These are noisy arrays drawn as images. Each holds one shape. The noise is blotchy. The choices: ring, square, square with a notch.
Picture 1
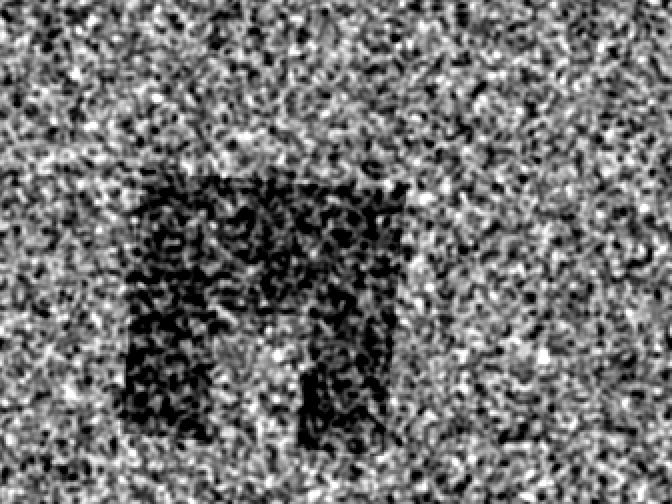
dark square with a notch
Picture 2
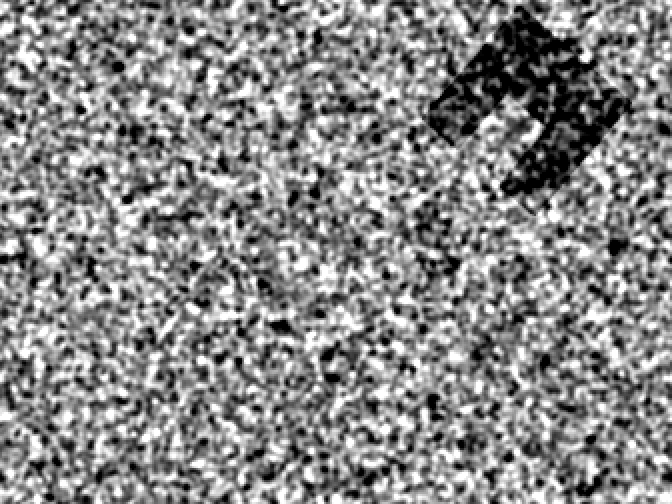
dark square with a notch, top right
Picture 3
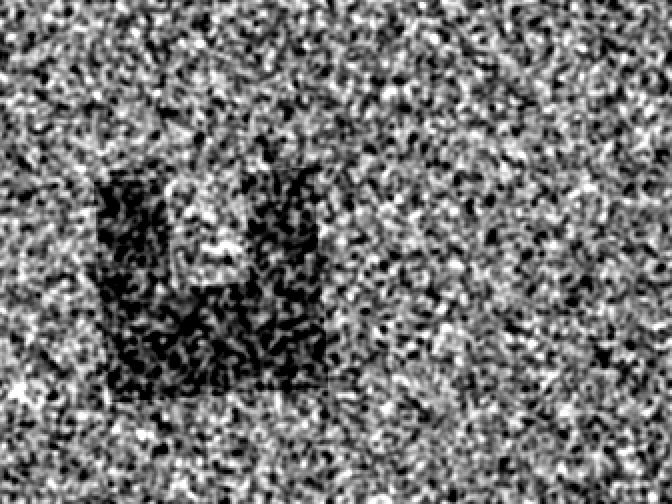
dark square with a notch
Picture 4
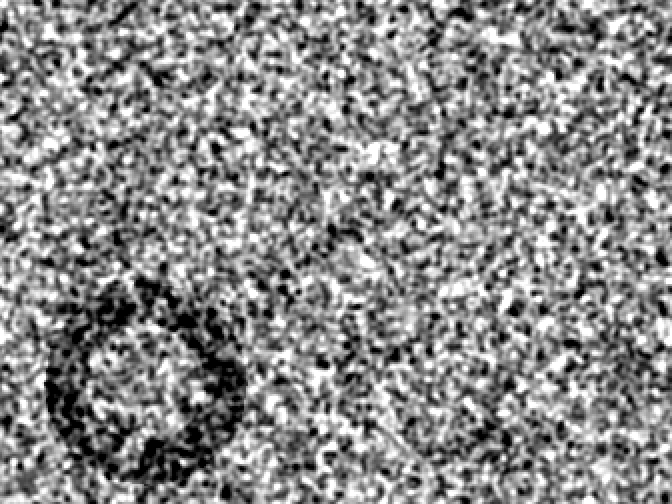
dark ring, bottom left
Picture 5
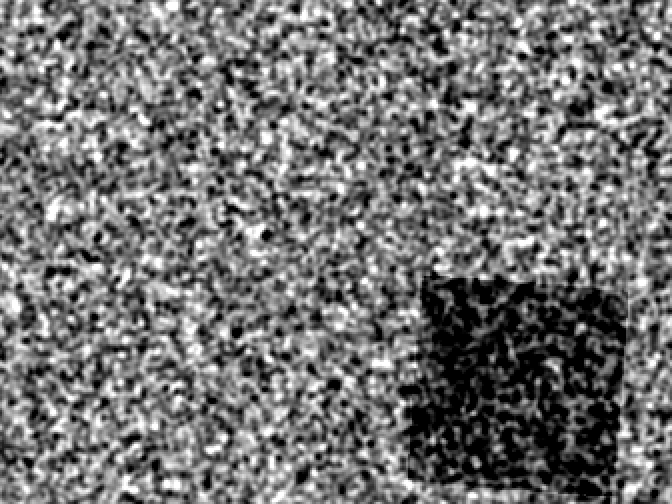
dark square, bottom right
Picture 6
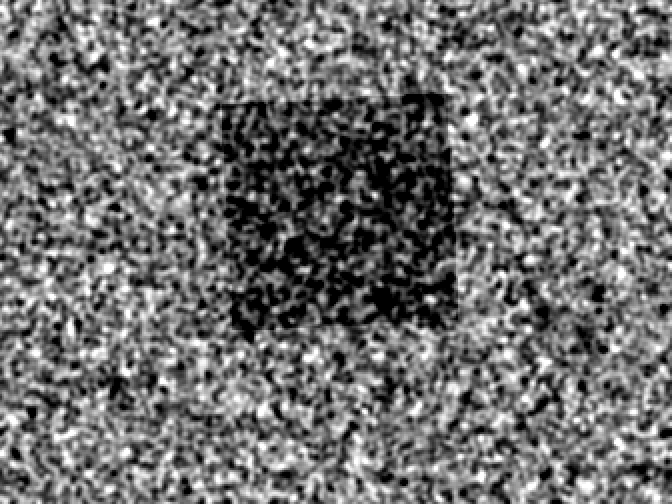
dark square
